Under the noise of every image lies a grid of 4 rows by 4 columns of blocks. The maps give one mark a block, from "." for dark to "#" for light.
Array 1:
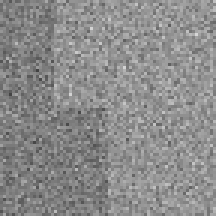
. # # #
. # # #
. . # #
. . # #
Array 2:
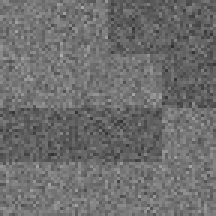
# # . .
# # # .
. . . #
# # # #
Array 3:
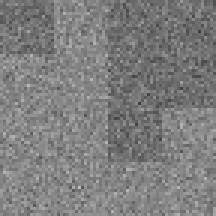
. # . .
# # . .
# # . #
# # # #
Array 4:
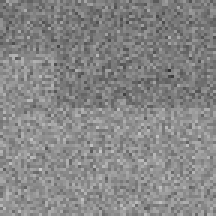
. . . .
# . . .
# # # #
# # # #
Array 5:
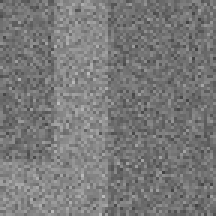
. # . .
. # . .
. # . .
# # . .
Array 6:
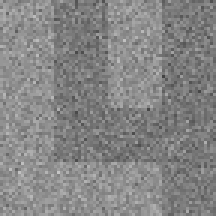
# . # .
# . # .
# . . .
# # # .
